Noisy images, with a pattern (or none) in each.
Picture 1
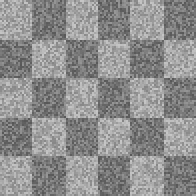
a checkerboard
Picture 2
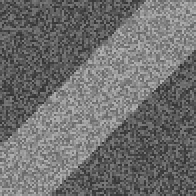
a diagonal band
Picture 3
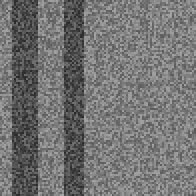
bands of columns
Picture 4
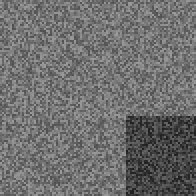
one block
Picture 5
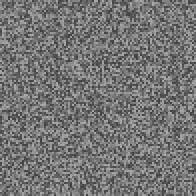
only noise
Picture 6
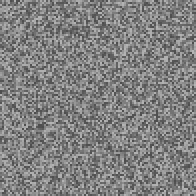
only noise
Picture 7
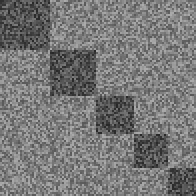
blocks along the diagonal
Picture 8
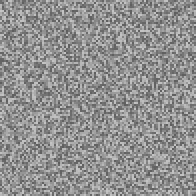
only noise
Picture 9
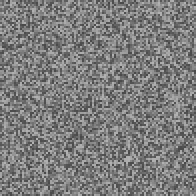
only noise
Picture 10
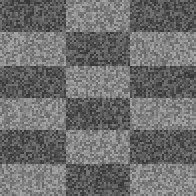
a checkerboard
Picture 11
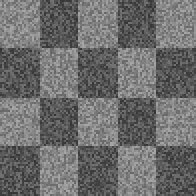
a checkerboard
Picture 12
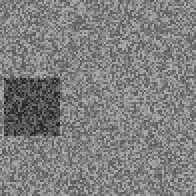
one block
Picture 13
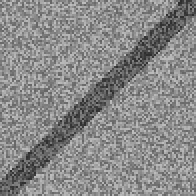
a diagonal band
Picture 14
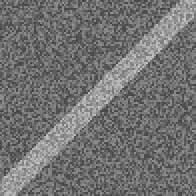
a diagonal band
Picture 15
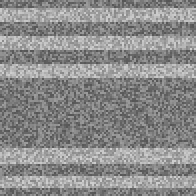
bands of rows
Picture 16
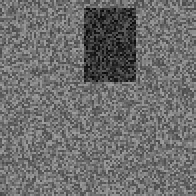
one block
